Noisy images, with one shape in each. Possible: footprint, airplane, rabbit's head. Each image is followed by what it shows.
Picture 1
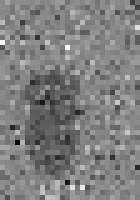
footprint
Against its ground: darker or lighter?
darker
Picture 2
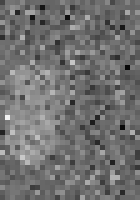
footprint
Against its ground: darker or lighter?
lighter
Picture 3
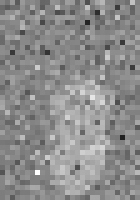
footprint
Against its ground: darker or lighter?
lighter
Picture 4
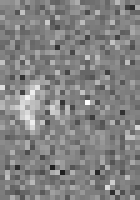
airplane
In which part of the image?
middle left
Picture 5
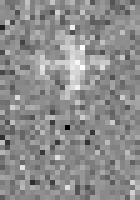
airplane
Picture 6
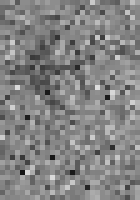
airplane
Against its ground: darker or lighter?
darker
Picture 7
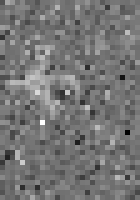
airplane
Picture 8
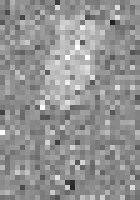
footprint
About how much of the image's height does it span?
half
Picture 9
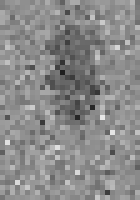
footprint
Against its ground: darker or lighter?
darker
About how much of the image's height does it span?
half
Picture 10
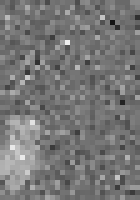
footprint
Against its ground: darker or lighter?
lighter
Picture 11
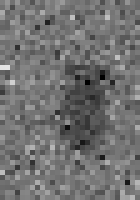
footprint
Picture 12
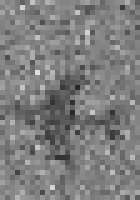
airplane
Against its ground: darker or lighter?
darker
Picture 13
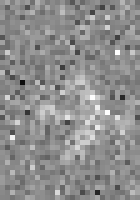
airplane
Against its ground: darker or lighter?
lighter
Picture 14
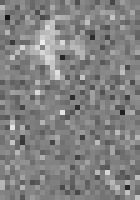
airplane
